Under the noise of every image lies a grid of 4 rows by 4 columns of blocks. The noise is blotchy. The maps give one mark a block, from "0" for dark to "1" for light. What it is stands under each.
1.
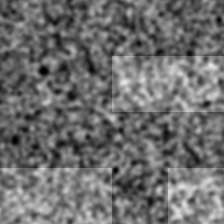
0000
0011
0000
1101
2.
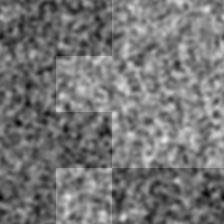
0011
0111
0011
0100
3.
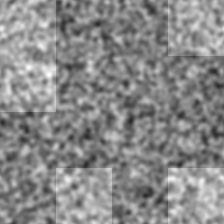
1001
1000
0000
0101
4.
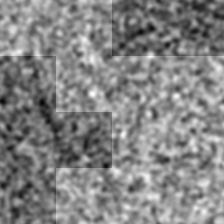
1100
0111
0011
0111
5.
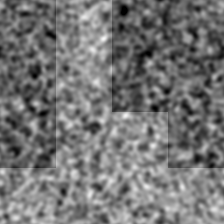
0100
0100
0110
1111
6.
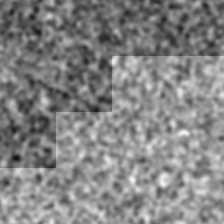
0000
0011
0111
1111
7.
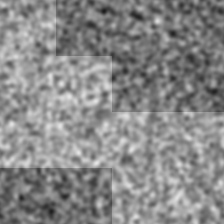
1000
1100
1111
0011
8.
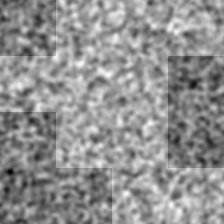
0111
1110
0110
0011
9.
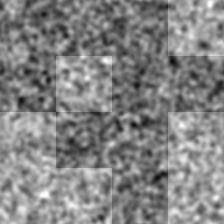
0001
0100
1001
1101
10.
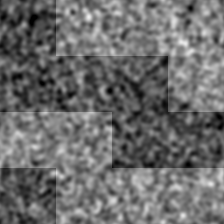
0111
0001
1100
0111
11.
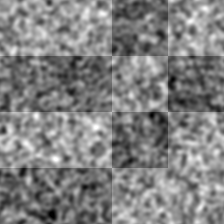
1101
0010
1101
0011
